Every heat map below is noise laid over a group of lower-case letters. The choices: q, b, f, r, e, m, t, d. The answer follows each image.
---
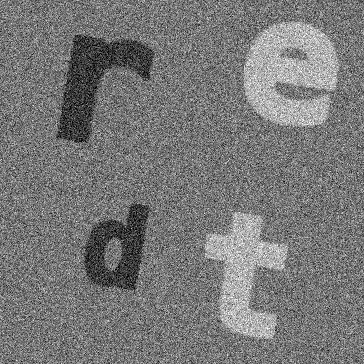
top left: dark r; top right: light e; bottom left: dark d; bottom right: light t
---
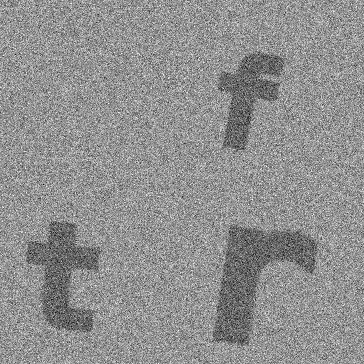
top right: dark f; bottom left: dark t; bottom right: dark r
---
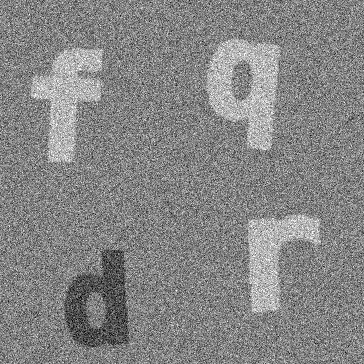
top left: light f; top right: light q; bottom left: dark d; bottom right: light r
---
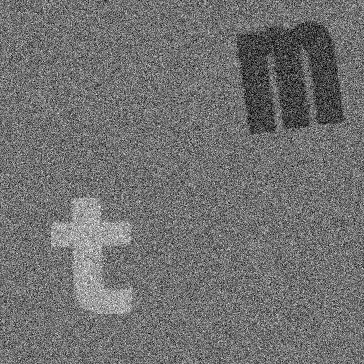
top right: dark m; bottom left: light t
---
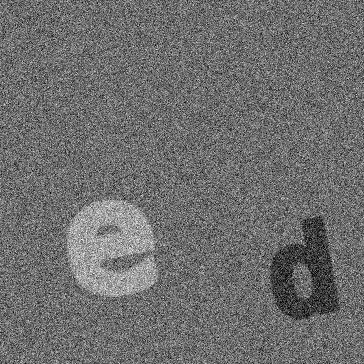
bottom left: light e; bottom right: dark d
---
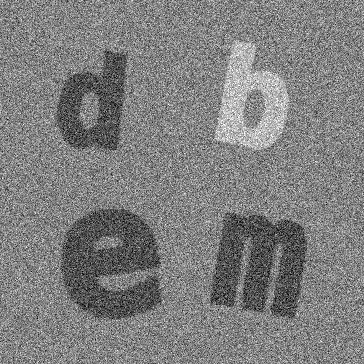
top left: dark d; top right: light b; bottom left: dark e; bottom right: dark m
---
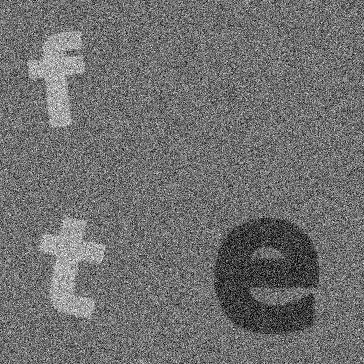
top left: light f; bottom left: light t; bottom right: dark e
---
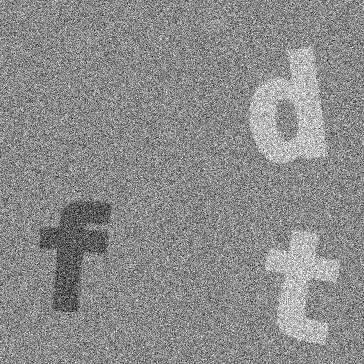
top right: light d; bottom left: dark f; bottom right: light t
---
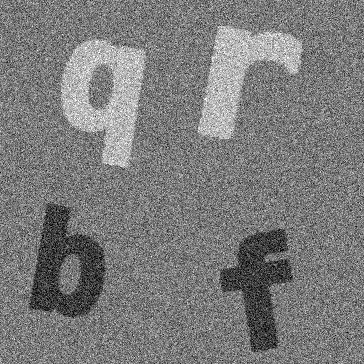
top left: light q; top right: light r; bottom left: dark b; bottom right: dark f
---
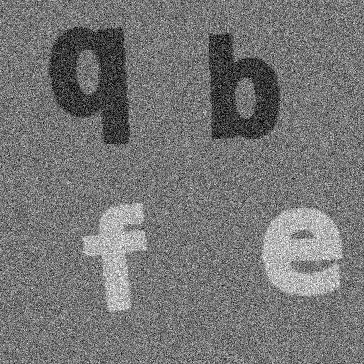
top left: dark q; top right: dark b; bottom left: light f; bottom right: light e
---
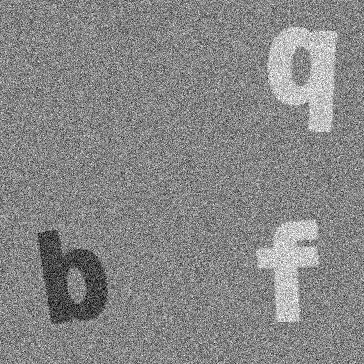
top right: light q; bottom left: dark b; bottom right: light f
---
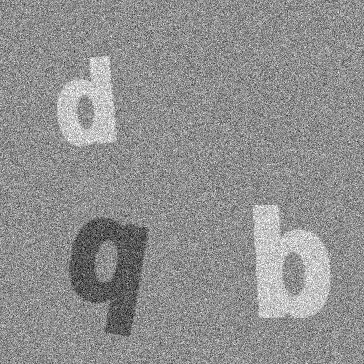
top left: light d; bottom left: dark q; bottom right: light b
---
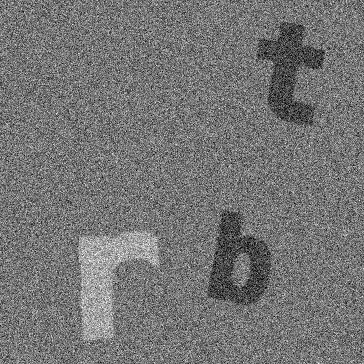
top right: dark t; bottom left: light r; bottom right: dark b
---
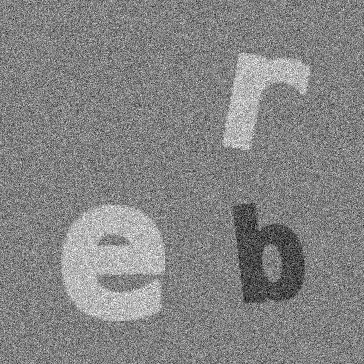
top right: light r; bottom left: light e; bottom right: dark b
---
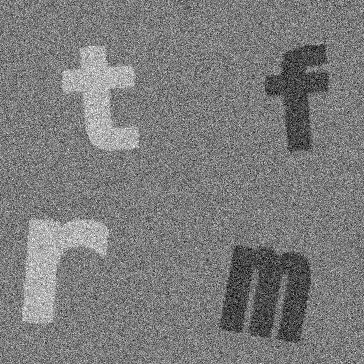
top left: light t; top right: dark f; bottom left: light r; bottom right: dark m
